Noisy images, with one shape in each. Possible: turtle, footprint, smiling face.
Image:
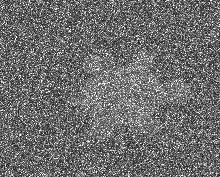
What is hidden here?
light turtle
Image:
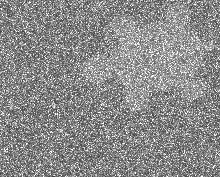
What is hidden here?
light turtle
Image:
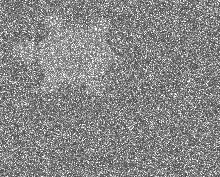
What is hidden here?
light turtle
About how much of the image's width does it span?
half
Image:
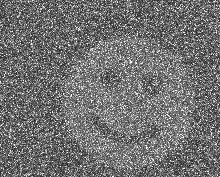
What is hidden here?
light smiling face
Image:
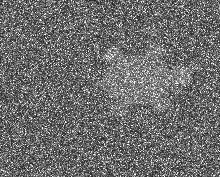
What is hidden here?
light turtle
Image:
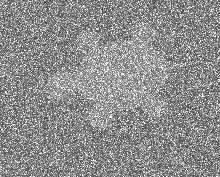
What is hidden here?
light turtle
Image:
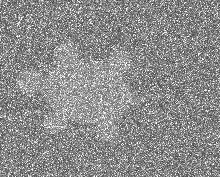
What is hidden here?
light turtle
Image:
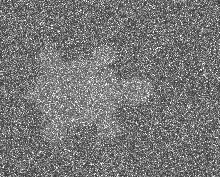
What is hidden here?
light turtle
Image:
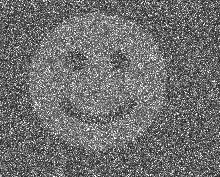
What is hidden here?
light smiling face
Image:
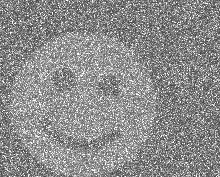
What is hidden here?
light smiling face
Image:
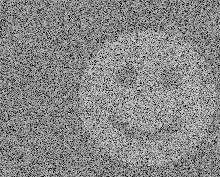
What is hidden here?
light smiling face
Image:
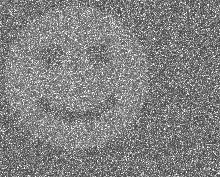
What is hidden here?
light smiling face
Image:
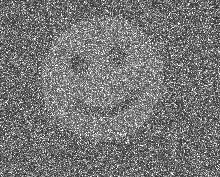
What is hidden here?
light smiling face
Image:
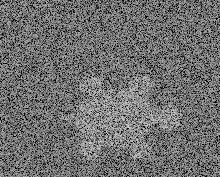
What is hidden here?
light turtle
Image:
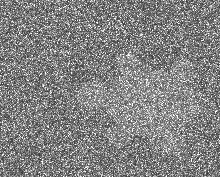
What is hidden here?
light turtle
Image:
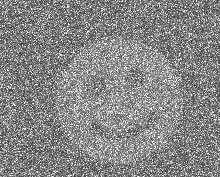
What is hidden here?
light smiling face
